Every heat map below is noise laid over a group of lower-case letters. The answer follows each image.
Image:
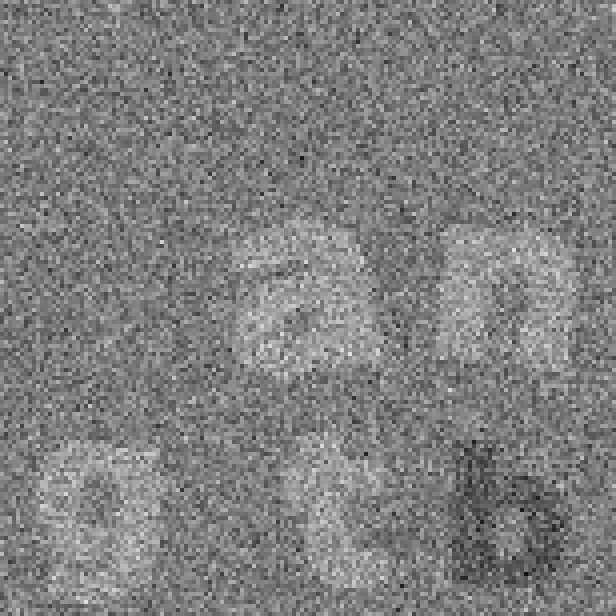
centre: light a; middle right: light n; bottom left: light g; bottom middle: light t; bottom right: dark b
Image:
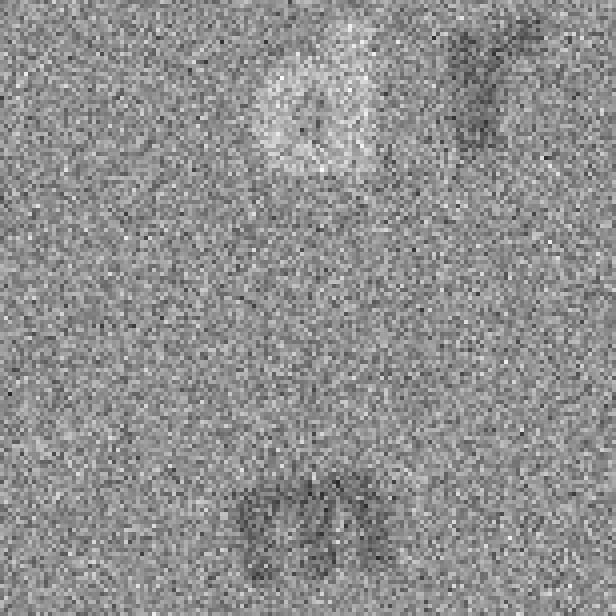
top middle: light d; top right: dark r; bottom middle: dark m
